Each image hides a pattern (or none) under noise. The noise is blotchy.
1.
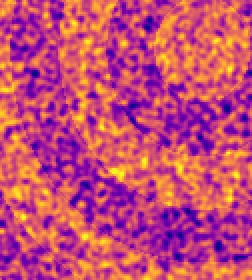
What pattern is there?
rings round one point
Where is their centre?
top right
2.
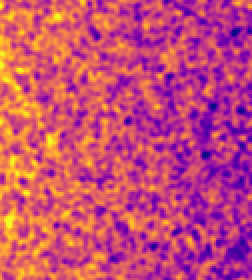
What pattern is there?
a smooth slope
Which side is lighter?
left
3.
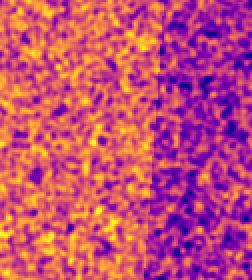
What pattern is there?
a sharp edge
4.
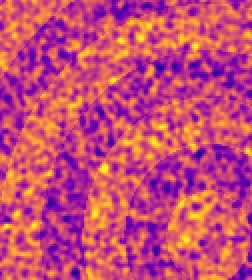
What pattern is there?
rings round one point
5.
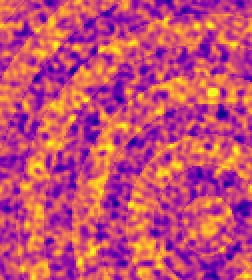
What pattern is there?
rings round one point
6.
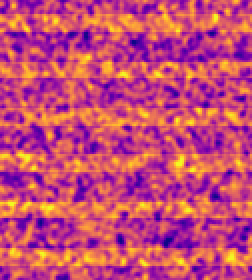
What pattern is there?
horizontal stripes
